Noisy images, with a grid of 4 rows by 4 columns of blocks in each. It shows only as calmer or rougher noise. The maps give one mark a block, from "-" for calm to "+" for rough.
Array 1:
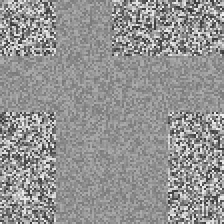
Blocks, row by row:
+ - + +
- - - -
+ - - +
+ - - +
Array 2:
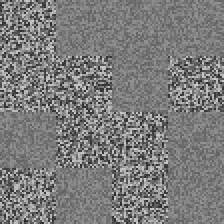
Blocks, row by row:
+ - - -
+ + - +
- + + -
+ - + -
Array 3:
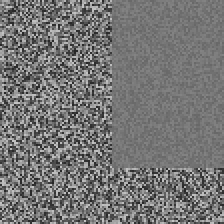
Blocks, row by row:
+ + - -
+ + - -
+ + - -
+ + + +
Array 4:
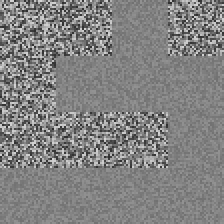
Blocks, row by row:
+ + - +
+ - - -
+ + + -
- - - -
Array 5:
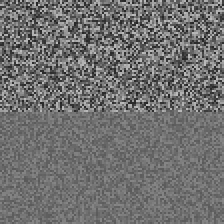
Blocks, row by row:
+ + + +
+ + + +
- - - -
- - - -
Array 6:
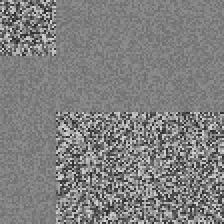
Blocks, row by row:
+ - - -
- - - -
- + + +
- + + +
